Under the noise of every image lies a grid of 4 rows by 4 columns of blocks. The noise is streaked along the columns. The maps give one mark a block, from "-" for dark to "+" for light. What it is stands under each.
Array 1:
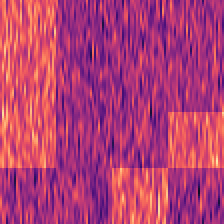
+ - - -
+ - - -
+ - - +
- - + -
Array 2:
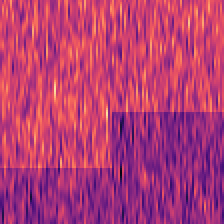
+ + + +
+ + + +
+ + - -
- - - -
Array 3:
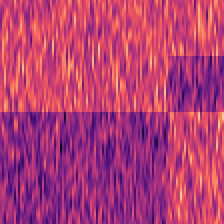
+ + + +
+ + + -
- - - +
- - - +
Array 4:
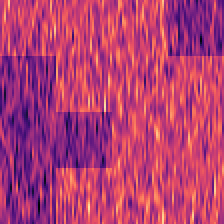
+ + + -
- + + +
- - + +
- + + +
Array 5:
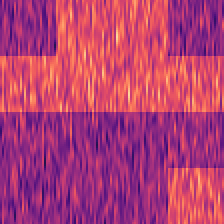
- + + -
+ + + +
- - - -
- - - +
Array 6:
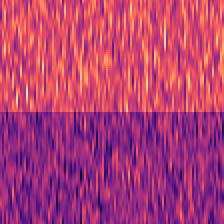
+ + + +
+ + + +
- - - -
- - - -
